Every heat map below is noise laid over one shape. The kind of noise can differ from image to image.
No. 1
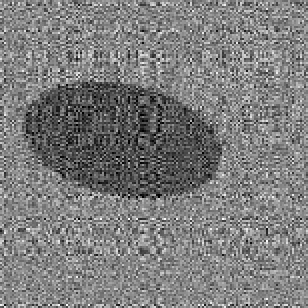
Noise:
low rank plus noise
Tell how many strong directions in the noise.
three or four
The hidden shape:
ellipse
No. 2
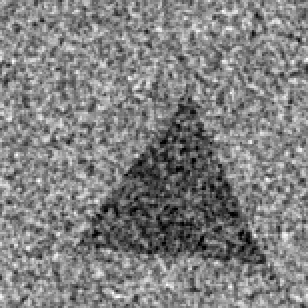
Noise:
blotchy
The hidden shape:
triangle
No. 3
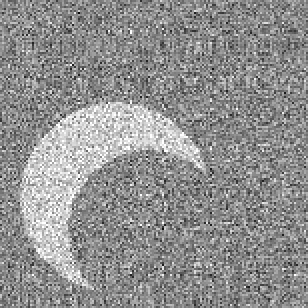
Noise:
low rank plus noise
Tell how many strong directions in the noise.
five to eight
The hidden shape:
crescent
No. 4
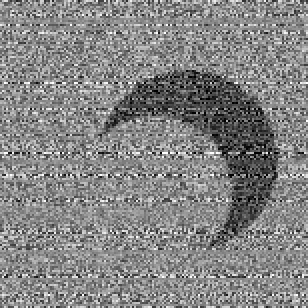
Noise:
rows of uneven size
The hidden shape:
crescent
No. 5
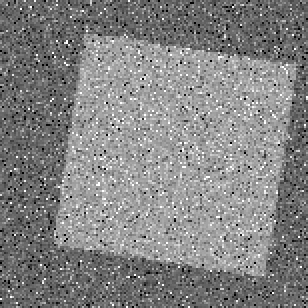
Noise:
heavy tails
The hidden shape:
square
